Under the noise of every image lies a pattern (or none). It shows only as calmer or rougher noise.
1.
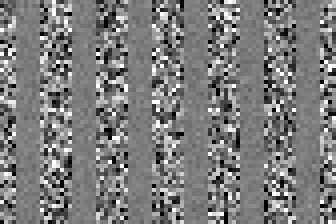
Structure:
vertical stripes
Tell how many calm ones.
6
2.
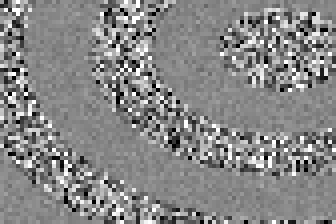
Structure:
rings round one point
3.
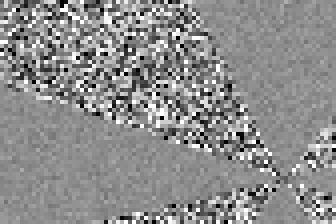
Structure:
spokes from one point
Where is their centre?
bottom right
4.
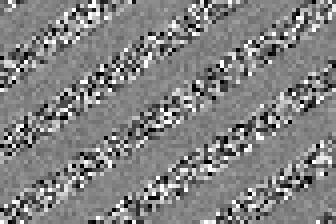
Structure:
diagonal stripes
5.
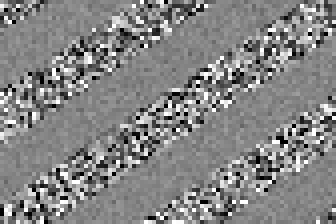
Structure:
diagonal stripes
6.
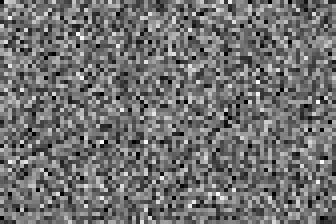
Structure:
only noise
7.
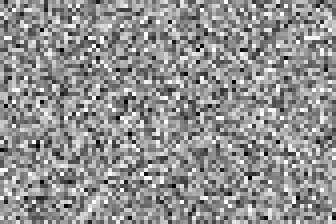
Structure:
only noise
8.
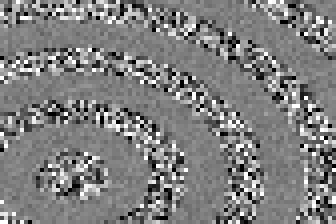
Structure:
rings round one point
